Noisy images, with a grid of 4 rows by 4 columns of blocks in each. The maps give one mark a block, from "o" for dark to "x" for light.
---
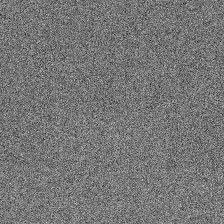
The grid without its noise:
o o o o
o o o o
o x x o
x x x x
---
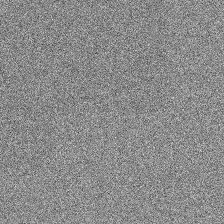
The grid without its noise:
o o o x
o o o x
o x x x
x x x x
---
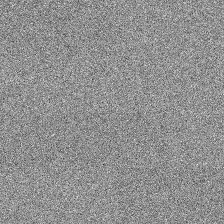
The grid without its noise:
o o x x
x x x x
o o o x
x x o o
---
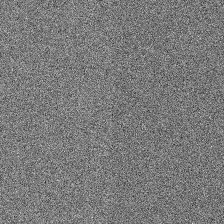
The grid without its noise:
x x o o
x x o o
x x o o
x x o o
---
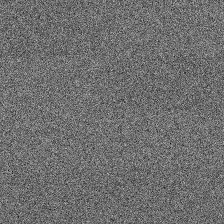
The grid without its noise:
o o x x
x x o o
x x x x
o o o o
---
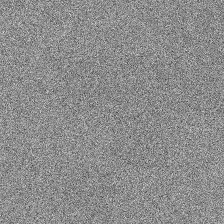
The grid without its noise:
x x x o
x o o o
x x o x
x o x x
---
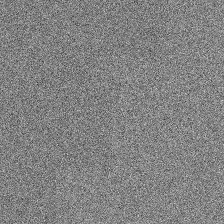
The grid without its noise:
o o o x
o o x x
o o x x
o x x x
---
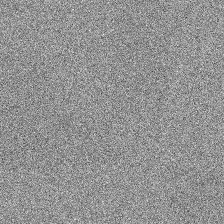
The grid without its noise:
x x o x
o x o x
o o x x
x x x o
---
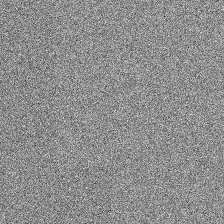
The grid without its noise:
o x x x
o x x x
o x x x
o o x x
